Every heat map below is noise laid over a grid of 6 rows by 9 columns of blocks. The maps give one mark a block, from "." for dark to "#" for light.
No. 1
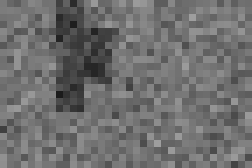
##.######
##..#####
##..#####
##.######
#########
#########
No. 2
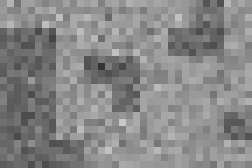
#######.#
..####..#
..#..####
..##.####
..######.
...######
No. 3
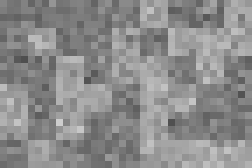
.....#..#
.#..#.###
..#.##.#.
#.##.##..
#.#..#...
.#...####
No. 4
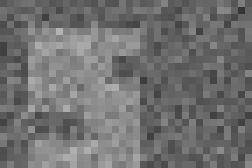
.........
.####....
.###.....
.####....
...##....
.####....
